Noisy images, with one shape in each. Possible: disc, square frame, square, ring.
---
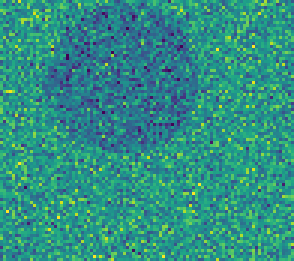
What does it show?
dark disc
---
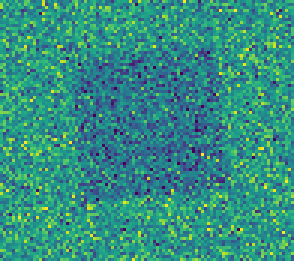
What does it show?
dark square
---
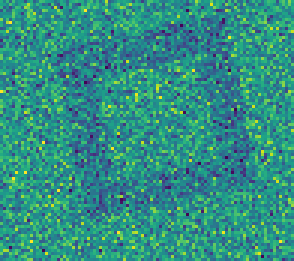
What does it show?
dark square frame
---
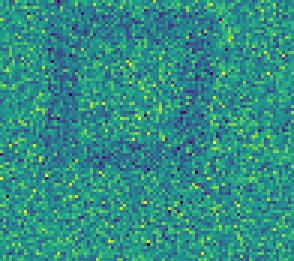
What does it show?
dark square frame
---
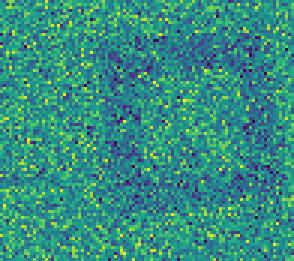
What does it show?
dark square frame
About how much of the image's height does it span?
two thirds
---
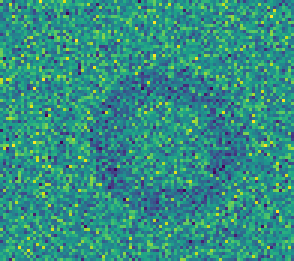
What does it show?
dark ring
